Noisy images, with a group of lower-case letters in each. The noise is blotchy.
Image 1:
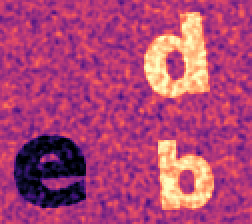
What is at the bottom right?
b
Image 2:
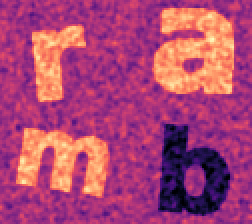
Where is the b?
bottom right
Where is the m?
bottom left
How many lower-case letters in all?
4
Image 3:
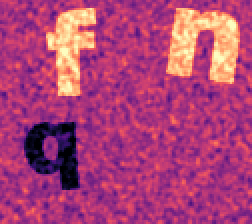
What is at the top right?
n
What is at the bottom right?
nothing
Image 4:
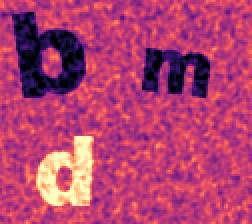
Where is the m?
top right
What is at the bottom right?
nothing
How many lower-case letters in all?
3
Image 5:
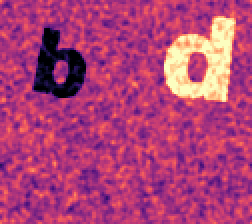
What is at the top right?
d
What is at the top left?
b
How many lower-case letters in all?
2
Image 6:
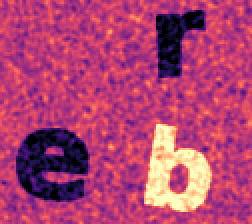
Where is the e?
bottom left
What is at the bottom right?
b
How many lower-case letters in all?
3
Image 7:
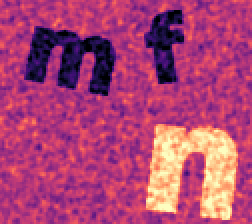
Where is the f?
top right
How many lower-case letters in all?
3
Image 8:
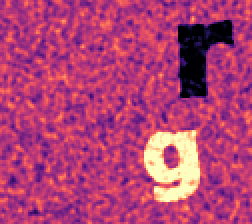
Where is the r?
top right
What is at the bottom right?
g
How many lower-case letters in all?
2
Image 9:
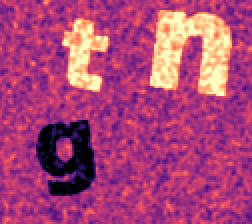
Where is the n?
top right
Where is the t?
top left
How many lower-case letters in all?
3
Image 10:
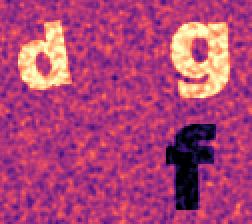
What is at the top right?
g
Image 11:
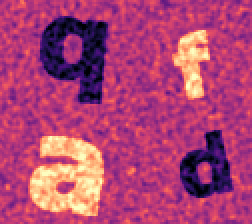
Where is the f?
top right
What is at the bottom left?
a
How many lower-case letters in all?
4
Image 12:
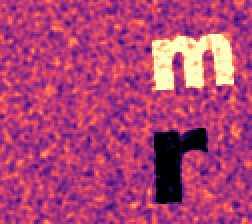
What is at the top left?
nothing
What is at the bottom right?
r
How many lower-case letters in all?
2
